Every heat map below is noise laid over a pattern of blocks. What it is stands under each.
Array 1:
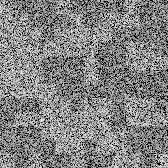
no symmetry
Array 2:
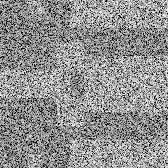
top and bottom mirror each other
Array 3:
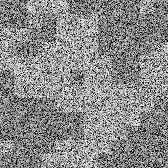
mirrored about the diagonal from the top left
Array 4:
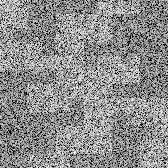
the same after a half turn
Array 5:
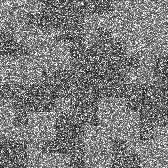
mirrored about the diagonal from the bottom left
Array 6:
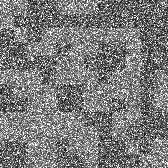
mirrored about the diagonal from the bottom left
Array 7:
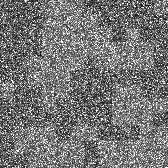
no symmetry
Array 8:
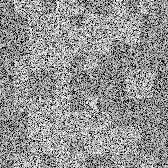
top and bottom mirror each other
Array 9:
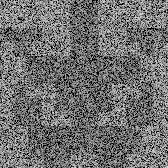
left and right mirror each other
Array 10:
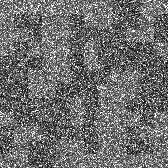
the same after a half turn
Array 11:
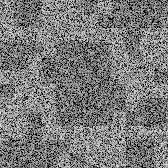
the same after a half turn
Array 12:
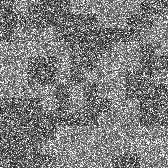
no symmetry
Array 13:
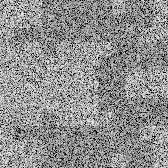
top and bottom mirror each other
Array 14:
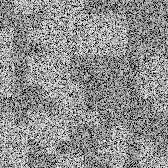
no symmetry
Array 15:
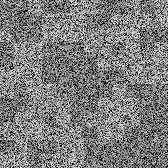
mirrored about the diagonal from the top left
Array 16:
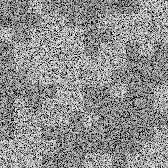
mirrored about the diagonal from the top left
